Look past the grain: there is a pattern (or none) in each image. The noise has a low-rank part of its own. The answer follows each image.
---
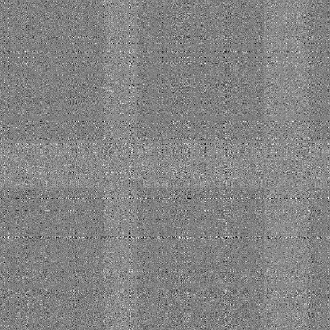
bands of rows crossing bands of columns
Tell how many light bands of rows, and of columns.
1 and 2
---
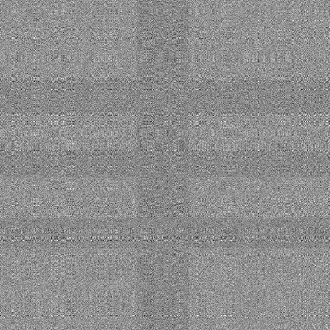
bands of rows crossing bands of columns
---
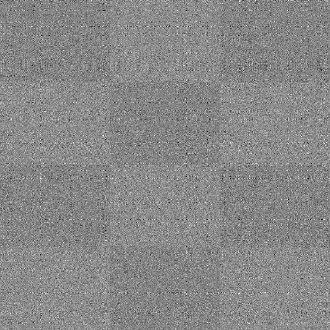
a checkerboard
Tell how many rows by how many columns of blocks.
4 by 3
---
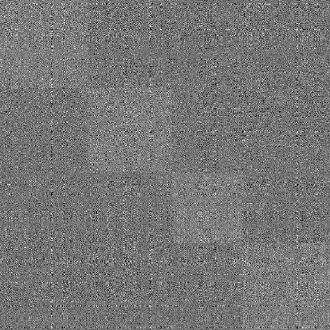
blocks along the diagonal
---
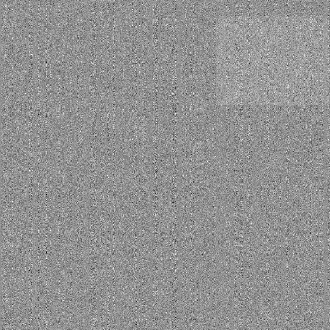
one block
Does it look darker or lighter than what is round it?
lighter
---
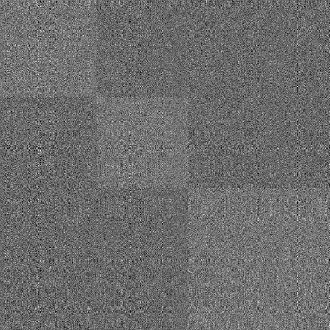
blocks along the diagonal
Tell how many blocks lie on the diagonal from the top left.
3
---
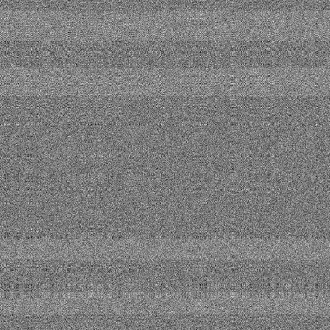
bands of rows
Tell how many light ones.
4
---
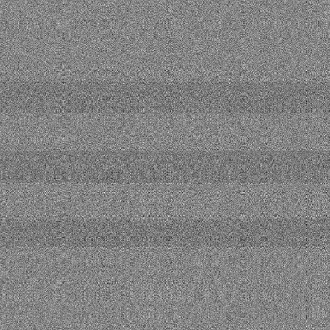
bands of rows
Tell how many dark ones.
3
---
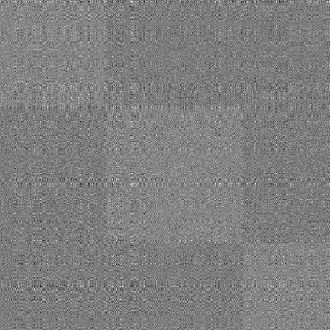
blocks along the diagonal
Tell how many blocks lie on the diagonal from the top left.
3
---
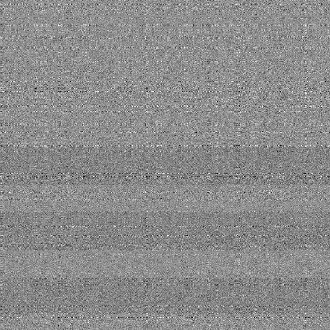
bands of rows
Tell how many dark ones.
3
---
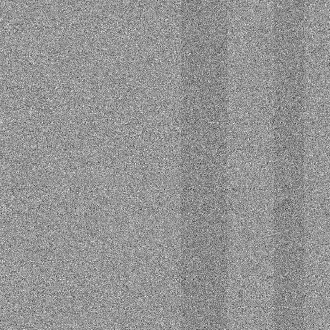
bands of columns
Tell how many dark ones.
2
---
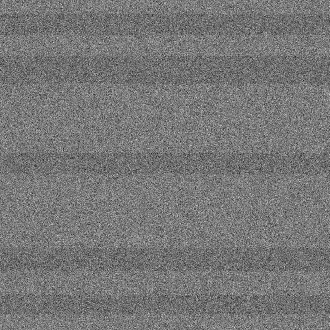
bands of rows
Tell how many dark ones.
5
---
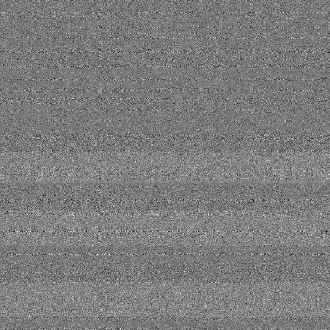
bands of rows
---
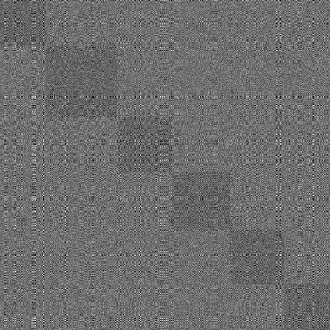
blocks along the diagonal
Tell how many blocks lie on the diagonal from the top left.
6
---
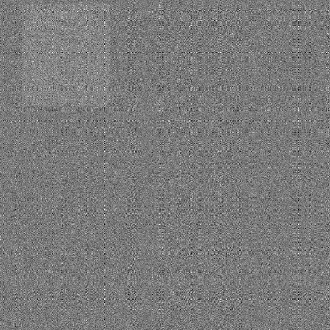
one block
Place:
top left
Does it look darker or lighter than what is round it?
lighter
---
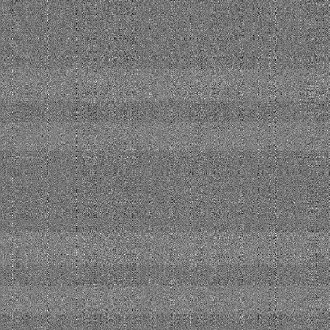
bands of rows
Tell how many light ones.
4
